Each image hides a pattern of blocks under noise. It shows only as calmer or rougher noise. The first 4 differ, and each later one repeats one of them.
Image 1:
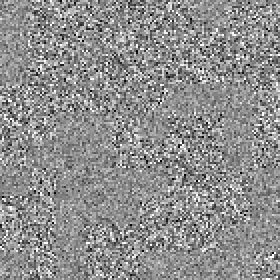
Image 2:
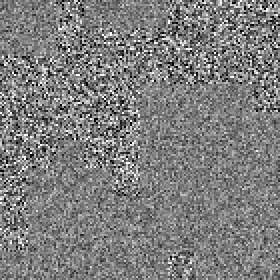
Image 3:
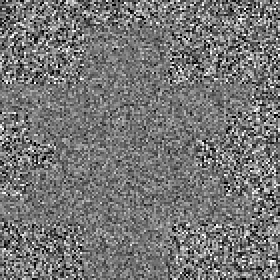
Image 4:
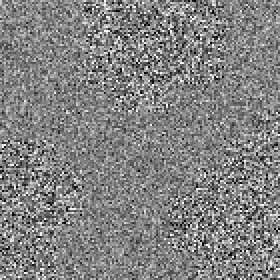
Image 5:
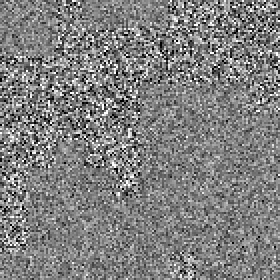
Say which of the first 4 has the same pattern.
2
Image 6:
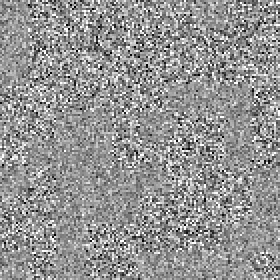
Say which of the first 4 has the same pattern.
1
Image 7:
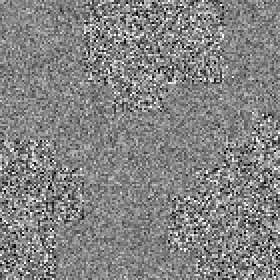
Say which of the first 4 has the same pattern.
4
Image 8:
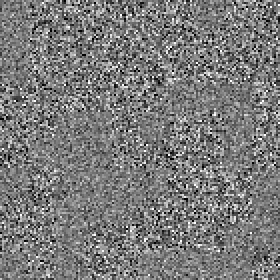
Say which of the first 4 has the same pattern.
1
